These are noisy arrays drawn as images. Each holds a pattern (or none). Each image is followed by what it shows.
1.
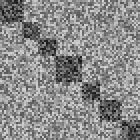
blocks along the diagonal
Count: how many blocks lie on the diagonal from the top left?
7
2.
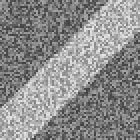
a diagonal band
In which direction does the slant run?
bottom left to top right
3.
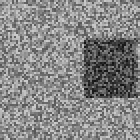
one block
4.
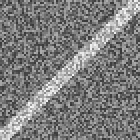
a diagonal band
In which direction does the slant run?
bottom left to top right
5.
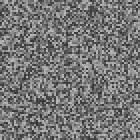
only noise
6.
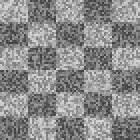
a checkerboard
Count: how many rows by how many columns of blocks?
6 by 5
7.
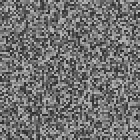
only noise
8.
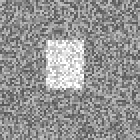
one block
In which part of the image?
centre
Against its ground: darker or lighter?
lighter
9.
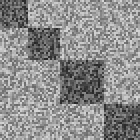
blocks along the diagonal
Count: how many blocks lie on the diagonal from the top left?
4
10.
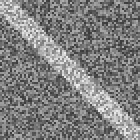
a diagonal band
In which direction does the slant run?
top left to bottom right
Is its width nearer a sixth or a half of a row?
a sixth
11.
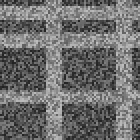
bands of rows crossing bands of columns
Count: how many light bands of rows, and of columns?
3 and 2
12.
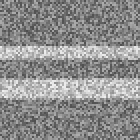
bands of rows
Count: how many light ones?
2
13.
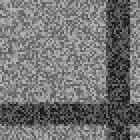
bands of rows crossing bands of columns
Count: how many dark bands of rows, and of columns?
1 and 1
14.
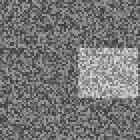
one block
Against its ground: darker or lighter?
lighter
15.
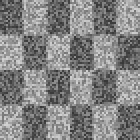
a checkerboard
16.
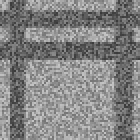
bands of rows crossing bands of columns
